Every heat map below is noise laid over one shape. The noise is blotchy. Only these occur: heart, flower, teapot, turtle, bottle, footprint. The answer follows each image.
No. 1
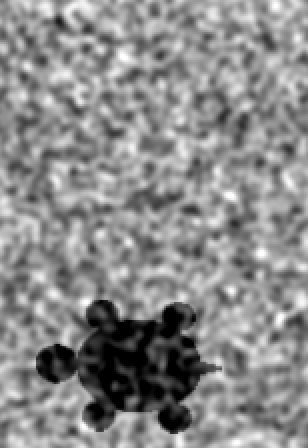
dark turtle
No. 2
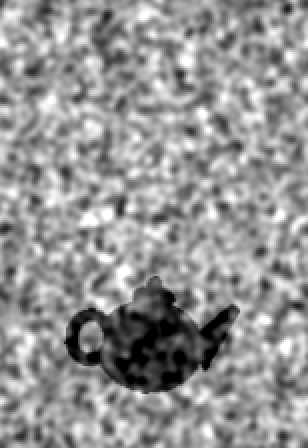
dark teapot
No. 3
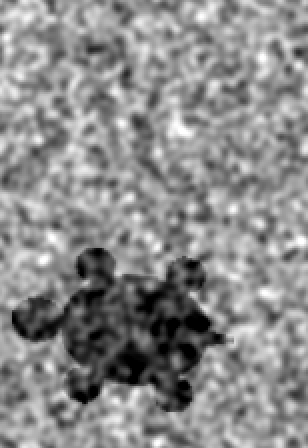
dark turtle
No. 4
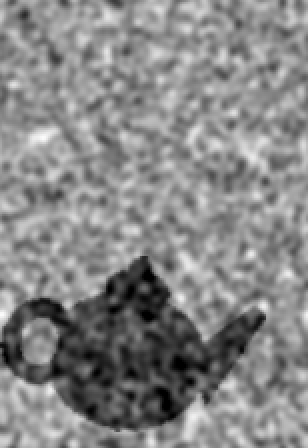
dark teapot
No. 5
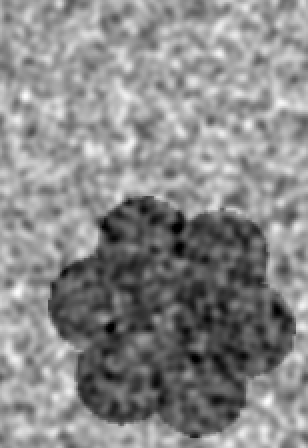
dark flower
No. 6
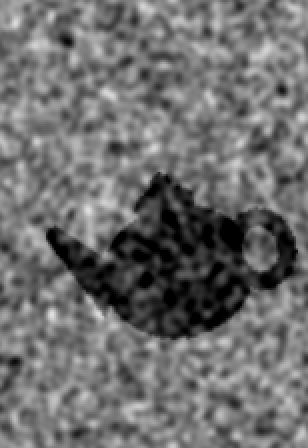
dark teapot
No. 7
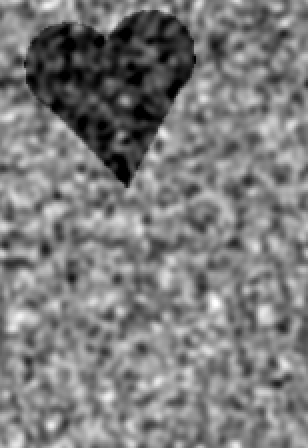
dark heart
